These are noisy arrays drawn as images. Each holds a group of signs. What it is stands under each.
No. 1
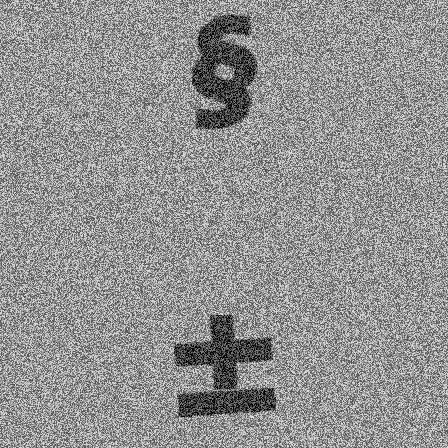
top middle: section sign; bottom middle: plus-minus sign
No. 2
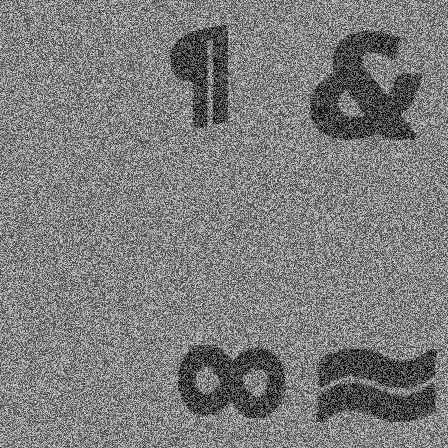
top middle: pilcrow; top right: ampersand; bottom middle: infinity sign; bottom right: approximately sign
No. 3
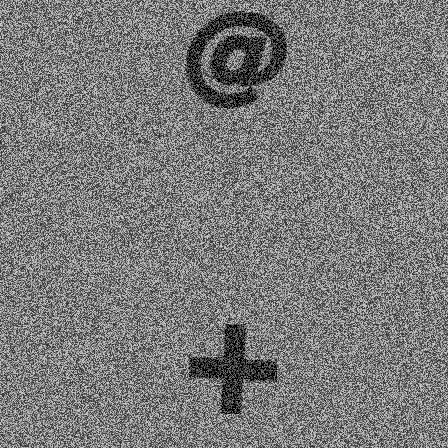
top middle: at sign; bottom middle: plus sign
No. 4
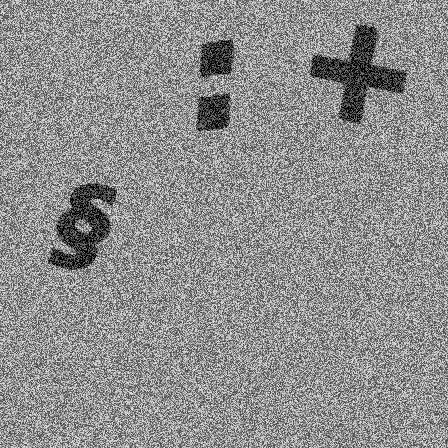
top middle: colon; top right: plus sign; middle left: section sign
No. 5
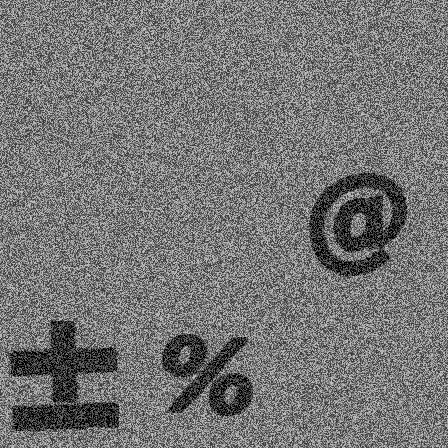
middle right: at sign; bottom left: plus-minus sign; bottom middle: percent sign
